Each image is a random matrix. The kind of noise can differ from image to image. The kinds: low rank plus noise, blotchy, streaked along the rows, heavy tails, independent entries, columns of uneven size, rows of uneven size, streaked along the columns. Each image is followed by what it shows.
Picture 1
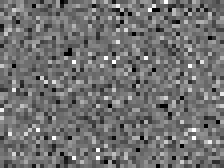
heavy tails
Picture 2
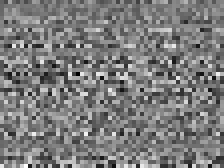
rows of uneven size
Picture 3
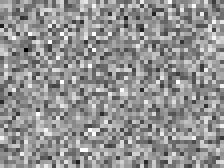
independent entries
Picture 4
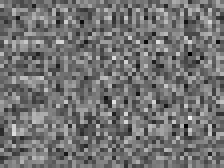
low rank plus noise
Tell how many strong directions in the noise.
three or four
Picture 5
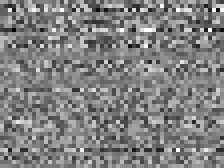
rows of uneven size
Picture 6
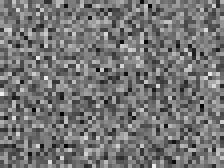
independent entries
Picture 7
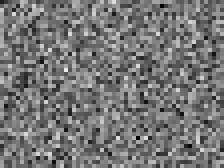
independent entries
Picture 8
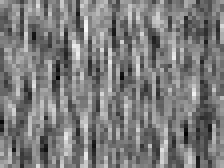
streaked along the columns
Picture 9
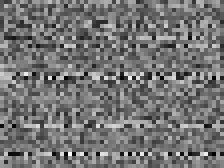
rows of uneven size
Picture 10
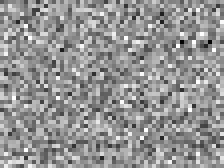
independent entries
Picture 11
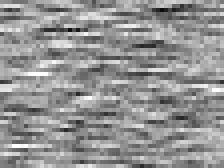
streaked along the rows
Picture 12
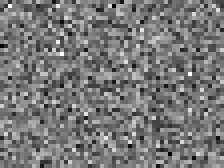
independent entries
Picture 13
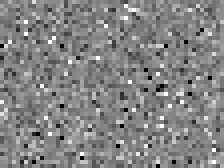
heavy tails
